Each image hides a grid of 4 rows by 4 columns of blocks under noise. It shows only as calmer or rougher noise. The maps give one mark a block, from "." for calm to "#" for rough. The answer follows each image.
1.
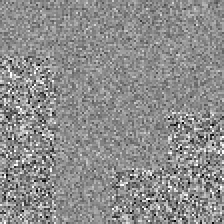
. . . .
# . . .
# . . #
# . # #
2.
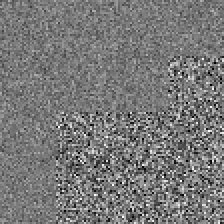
. . . .
. . . #
. # # #
. # # #
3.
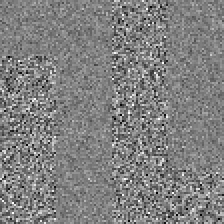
. . # .
# . # .
# . # .
# . # #
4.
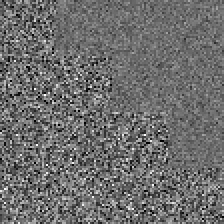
# . . .
# # . .
# # # .
# # # #
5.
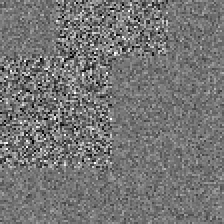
. # # .
# # . .
# # . .
. . . .
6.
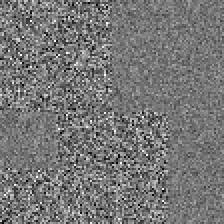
# # . .
# # . .
. # # .
# # # .
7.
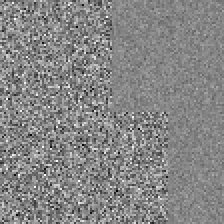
# # . .
# # . .
# # # .
# # # .
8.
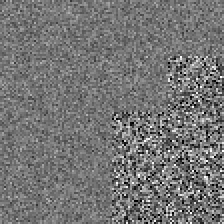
. . . .
. . . #
. . # #
. . # #
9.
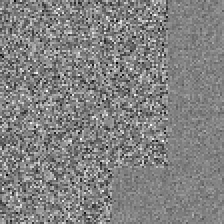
# # # .
# # # .
# # # .
# # . .
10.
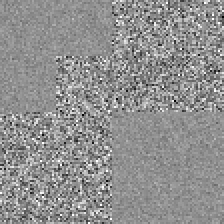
. . # #
. # # #
# # . .
# # . .
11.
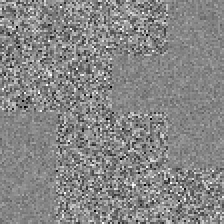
# # # .
# # . .
. # # .
. # # #
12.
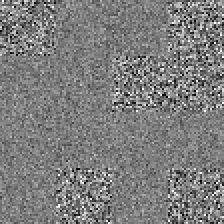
# . . #
. . # #
. . . .
. # . #
